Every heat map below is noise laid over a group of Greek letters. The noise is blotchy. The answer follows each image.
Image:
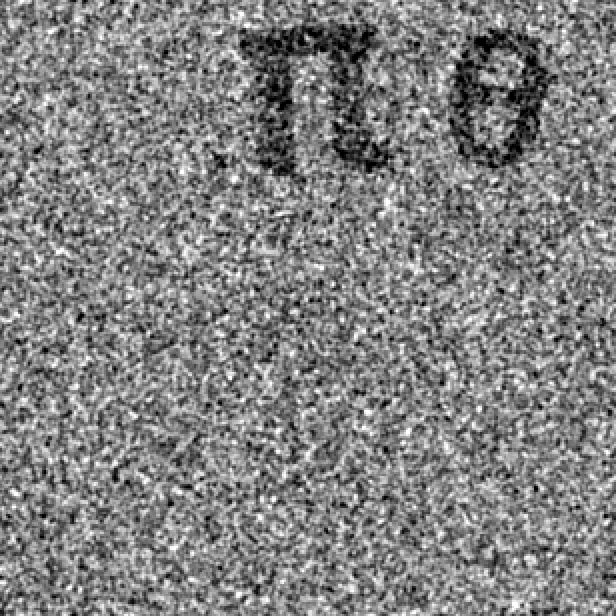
top middle: pi; top right: theta
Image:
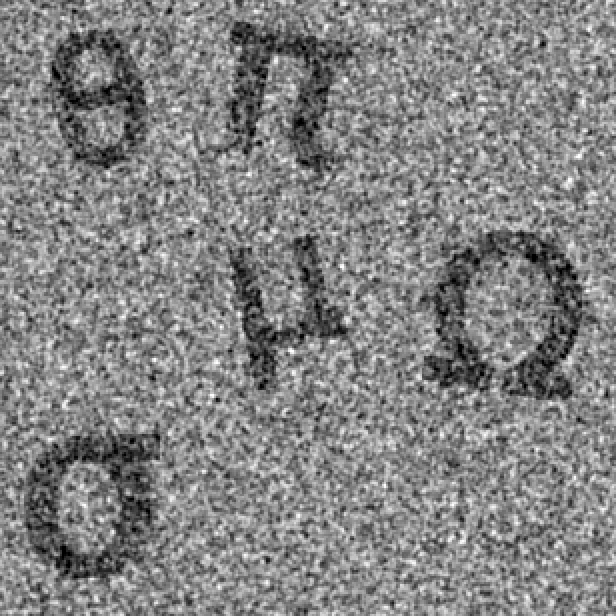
top left: theta; top middle: pi; centre: mu; middle right: omega; bottom left: sigma
